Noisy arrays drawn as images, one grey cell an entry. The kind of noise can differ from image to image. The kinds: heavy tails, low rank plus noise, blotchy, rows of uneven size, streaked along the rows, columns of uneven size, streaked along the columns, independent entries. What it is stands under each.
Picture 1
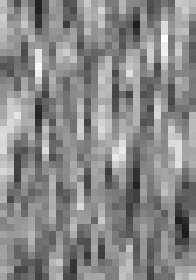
streaked along the columns
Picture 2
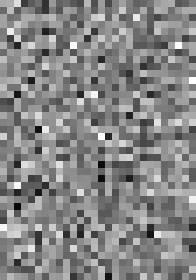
low rank plus noise
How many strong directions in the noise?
five to eight
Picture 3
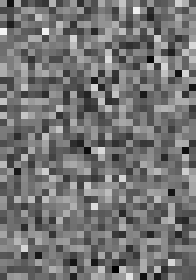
independent entries
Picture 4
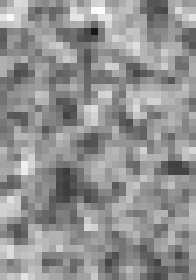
blotchy
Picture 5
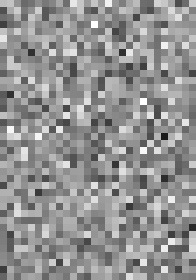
independent entries
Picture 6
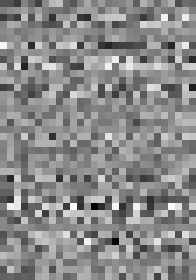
rows of uneven size
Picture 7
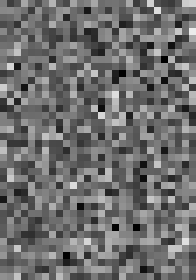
independent entries
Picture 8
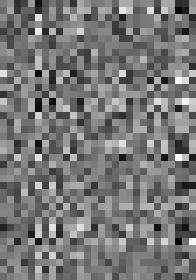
low rank plus noise
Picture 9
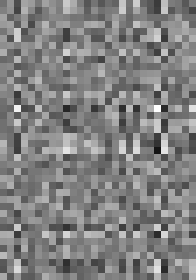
low rank plus noise
